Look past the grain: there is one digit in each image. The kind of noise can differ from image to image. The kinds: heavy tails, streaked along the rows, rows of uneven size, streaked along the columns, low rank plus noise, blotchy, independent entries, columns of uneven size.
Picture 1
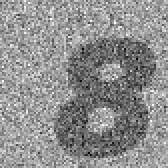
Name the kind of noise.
independent entries
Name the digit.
8
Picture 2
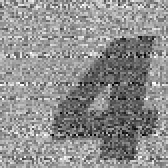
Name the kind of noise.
rows of uneven size
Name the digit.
4
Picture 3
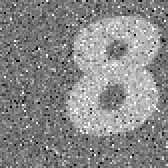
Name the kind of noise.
heavy tails
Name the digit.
8
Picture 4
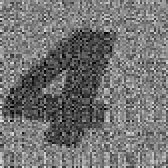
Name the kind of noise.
low rank plus noise
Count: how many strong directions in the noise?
one
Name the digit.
4
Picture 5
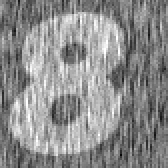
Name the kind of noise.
streaked along the columns
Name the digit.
8
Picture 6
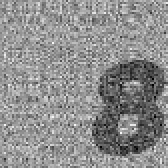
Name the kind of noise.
low rank plus noise
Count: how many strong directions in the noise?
two
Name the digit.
8
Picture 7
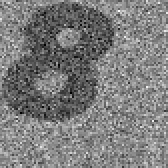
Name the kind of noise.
independent entries
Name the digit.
8
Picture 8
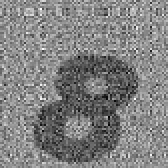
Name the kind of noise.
low rank plus noise
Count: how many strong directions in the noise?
two
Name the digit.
8
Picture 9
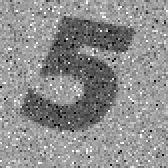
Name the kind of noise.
heavy tails
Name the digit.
5
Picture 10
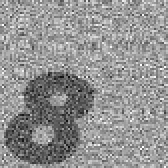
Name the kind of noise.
low rank plus noise
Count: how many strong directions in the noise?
three or four
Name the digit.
8
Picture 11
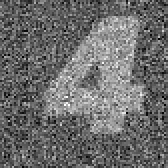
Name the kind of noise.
low rank plus noise
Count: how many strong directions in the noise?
five to eight
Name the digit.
4
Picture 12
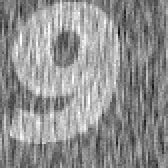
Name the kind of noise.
streaked along the columns
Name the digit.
9
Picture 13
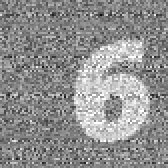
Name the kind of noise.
rows of uneven size
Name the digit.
6
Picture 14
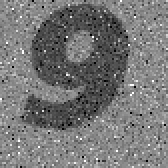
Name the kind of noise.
heavy tails
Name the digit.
9
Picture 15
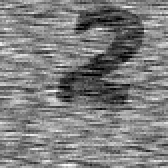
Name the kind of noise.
streaked along the rows
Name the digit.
2
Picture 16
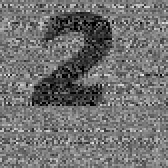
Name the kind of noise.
rows of uneven size
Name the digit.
2
